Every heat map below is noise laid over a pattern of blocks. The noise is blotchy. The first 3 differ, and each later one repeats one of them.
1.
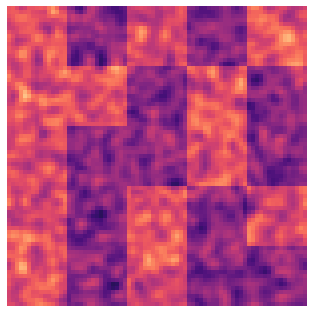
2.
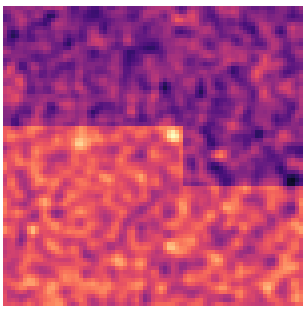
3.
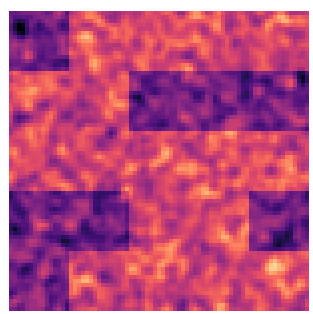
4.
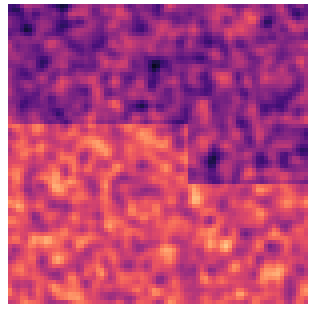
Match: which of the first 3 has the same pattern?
2
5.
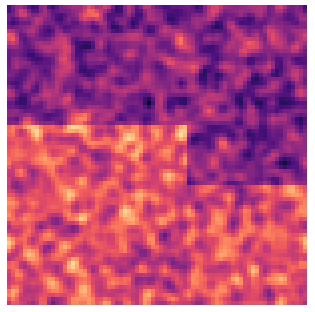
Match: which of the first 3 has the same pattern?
2
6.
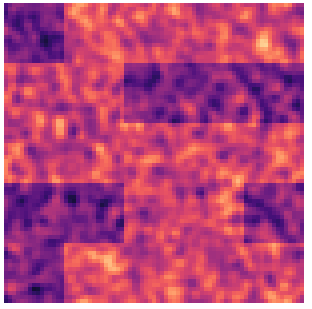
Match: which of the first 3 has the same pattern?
3
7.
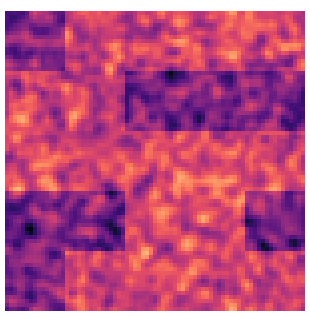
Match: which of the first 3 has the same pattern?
3
